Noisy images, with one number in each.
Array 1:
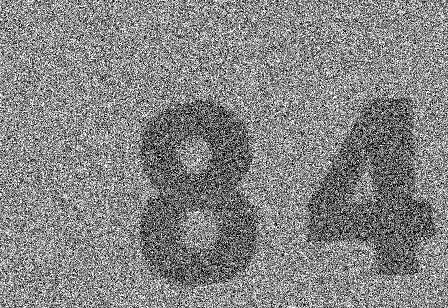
84
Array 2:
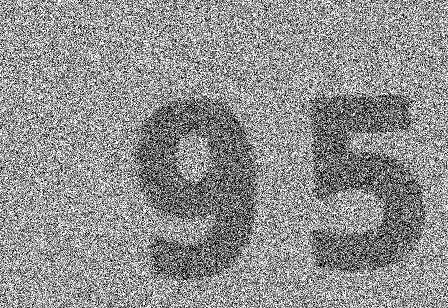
95
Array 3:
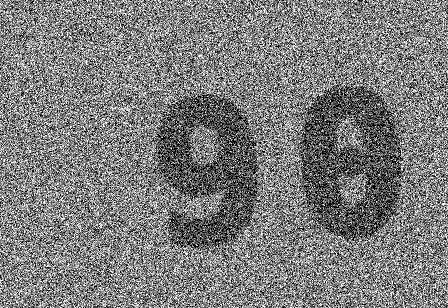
90
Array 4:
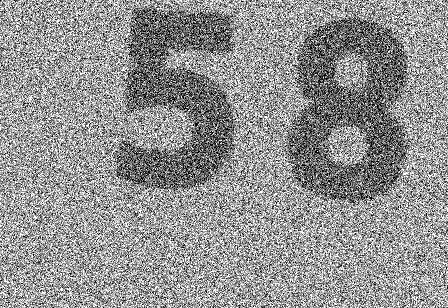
58
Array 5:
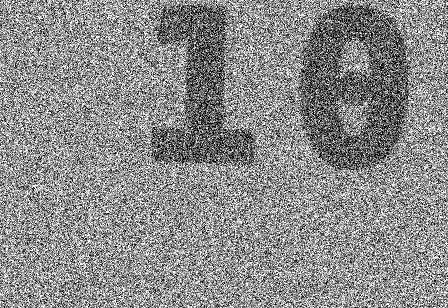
10
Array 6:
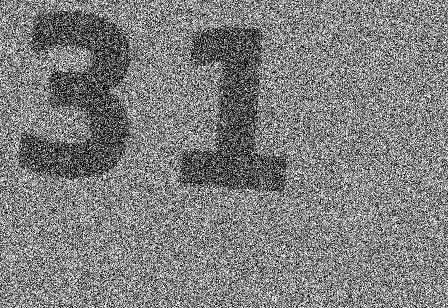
31
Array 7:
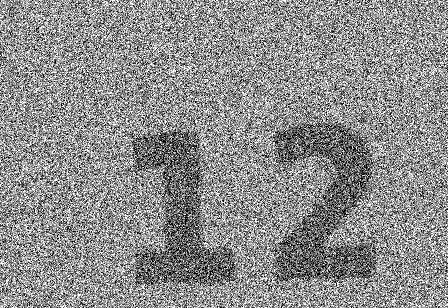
12
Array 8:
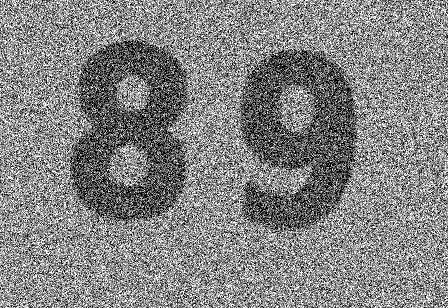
89
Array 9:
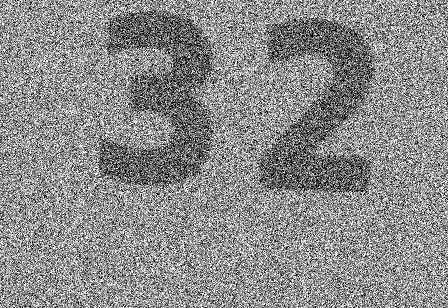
32
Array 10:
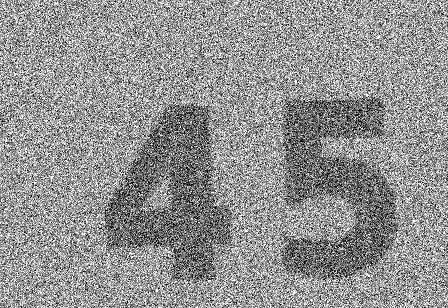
45
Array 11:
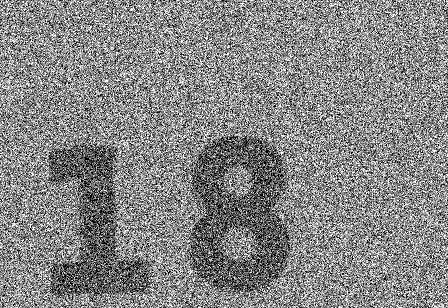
18
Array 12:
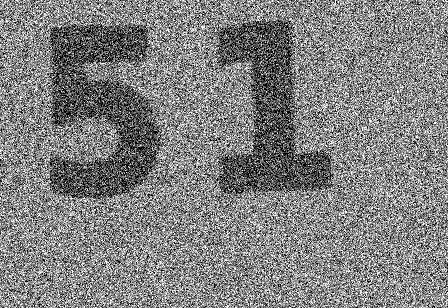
51
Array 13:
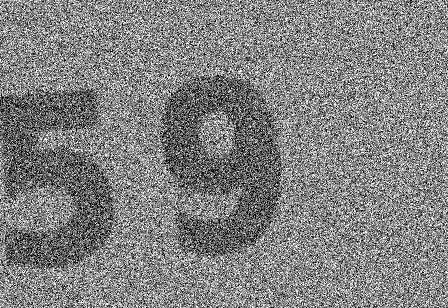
59
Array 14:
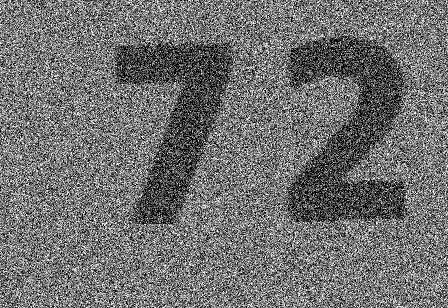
72
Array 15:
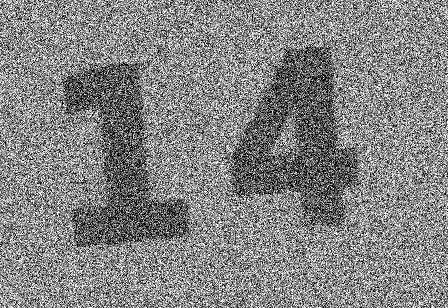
14
